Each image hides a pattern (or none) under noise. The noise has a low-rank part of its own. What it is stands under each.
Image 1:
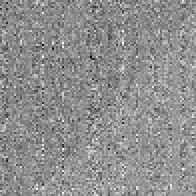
a sharp edge
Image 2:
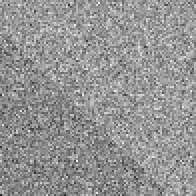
a sharp edge
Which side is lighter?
top right
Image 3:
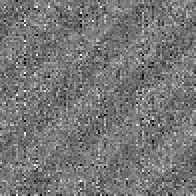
diagonal stripes
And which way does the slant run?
bottom left to top right
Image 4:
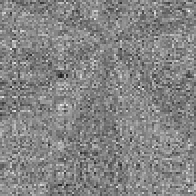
spokes from one point
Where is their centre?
top middle
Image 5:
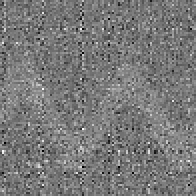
a wavy band
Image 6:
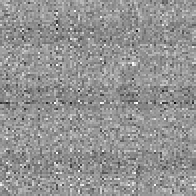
horizontal stripes
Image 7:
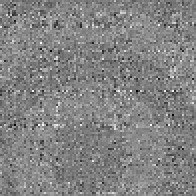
rings round one point
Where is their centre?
bottom middle
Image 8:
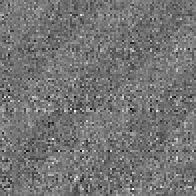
diagonal stripes
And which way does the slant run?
bottom left to top right
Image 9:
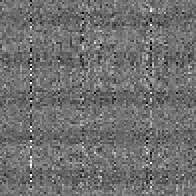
horizontal stripes
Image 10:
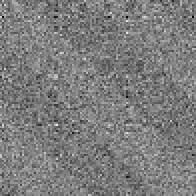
diagonal stripes
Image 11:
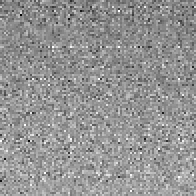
a smooth slope
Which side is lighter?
bottom
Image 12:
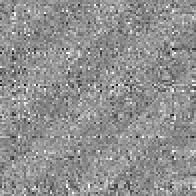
diagonal stripes
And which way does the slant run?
bottom left to top right
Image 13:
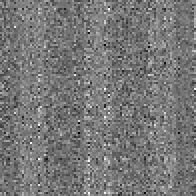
vertical stripes
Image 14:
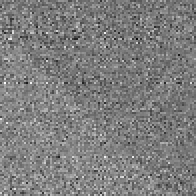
a sharp edge
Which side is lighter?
bottom left
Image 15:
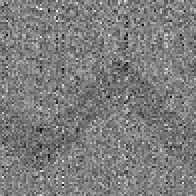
a wavy band
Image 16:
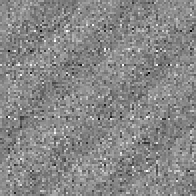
diagonal stripes
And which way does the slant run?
bottom left to top right
